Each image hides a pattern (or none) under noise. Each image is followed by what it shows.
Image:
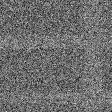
bands of rows crossing bands of columns
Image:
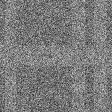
bands of rows crossing bands of columns
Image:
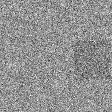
one block
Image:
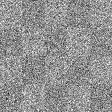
a checkerboard
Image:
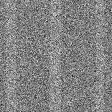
bands of columns
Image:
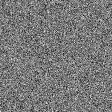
only noise
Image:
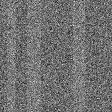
bands of columns
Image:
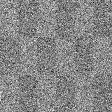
a checkerboard
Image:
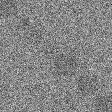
blocks along the diagonal
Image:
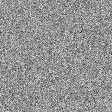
only noise
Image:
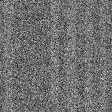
bands of columns
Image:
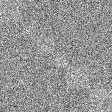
blocks along the diagonal
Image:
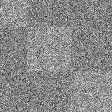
blocks along the diagonal
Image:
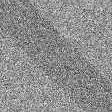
a diagonal band
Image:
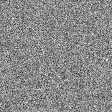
only noise
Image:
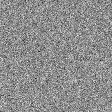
only noise
